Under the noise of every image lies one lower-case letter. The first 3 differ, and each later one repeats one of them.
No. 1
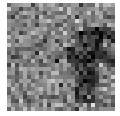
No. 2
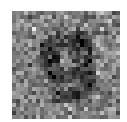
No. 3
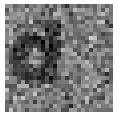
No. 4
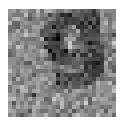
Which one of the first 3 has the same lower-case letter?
2
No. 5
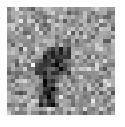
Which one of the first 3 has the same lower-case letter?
1
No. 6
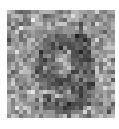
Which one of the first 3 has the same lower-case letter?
2
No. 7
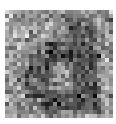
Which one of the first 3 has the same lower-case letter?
3
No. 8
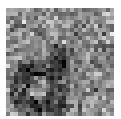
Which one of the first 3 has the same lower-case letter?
3
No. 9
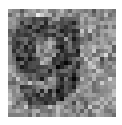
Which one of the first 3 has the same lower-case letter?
2
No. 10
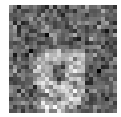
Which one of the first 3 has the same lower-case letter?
2
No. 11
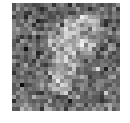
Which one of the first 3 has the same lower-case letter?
1
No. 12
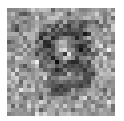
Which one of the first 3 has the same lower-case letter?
2
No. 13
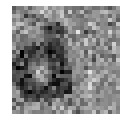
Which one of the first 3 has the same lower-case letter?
3
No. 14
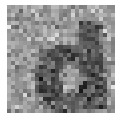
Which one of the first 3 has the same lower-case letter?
3
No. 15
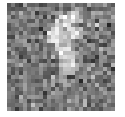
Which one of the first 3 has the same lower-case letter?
1
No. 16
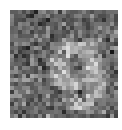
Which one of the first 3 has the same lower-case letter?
2
